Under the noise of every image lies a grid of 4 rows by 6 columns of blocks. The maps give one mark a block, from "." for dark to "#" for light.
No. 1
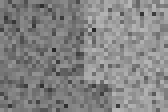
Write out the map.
. . . # # #
. . . # # #
. . . # # #
. . . . # #
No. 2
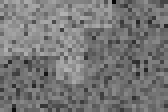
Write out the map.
# # # # . .
# # # . . .
. . # . . .
. . . . . .
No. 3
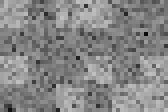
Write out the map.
# . # # . .
. . . . . .
# . . # . #
. . # . # #
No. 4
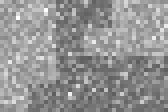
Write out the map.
# # . . # #
# # . # # #
# # . . . .
# . . . . .
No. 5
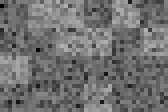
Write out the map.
. # # . # .
. . # # . #
# . . . . .
. . . # . .
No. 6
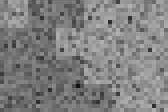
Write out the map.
# . . # # #
. . # # # #
. . . # # #
. . . . # #
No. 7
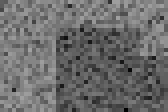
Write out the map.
# # # # # #
# # . . . #
# # . . . .
# # . . . .
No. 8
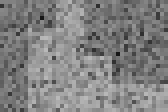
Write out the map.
. . # . . .
. # # . . .
. # # # . .
. # # # # #
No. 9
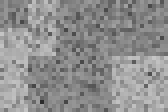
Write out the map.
. # . . . .
# # . . . .
# . . . # #
# . . . # #
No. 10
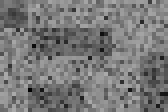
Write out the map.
. # # # # #
# . . . # #
# # # # # .
# . . # # .
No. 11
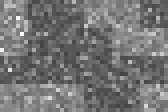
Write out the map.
# . . # # .
# . . . # #
. . . . . .
# # # . . #
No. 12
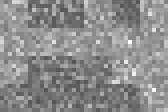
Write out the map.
# . . # . #
# # # # # #
# . . . # #
. . . . . #
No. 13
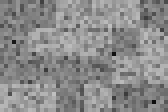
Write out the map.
. . # # # .
. # # # . #
. . . . # #
# # . # . .
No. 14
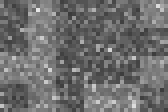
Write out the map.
. # . . . #
. # . . . .
# # . . . #
. # . # # .
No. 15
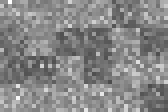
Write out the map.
# # # # . #
. # . . # .
. . # . # #
# # # # # .
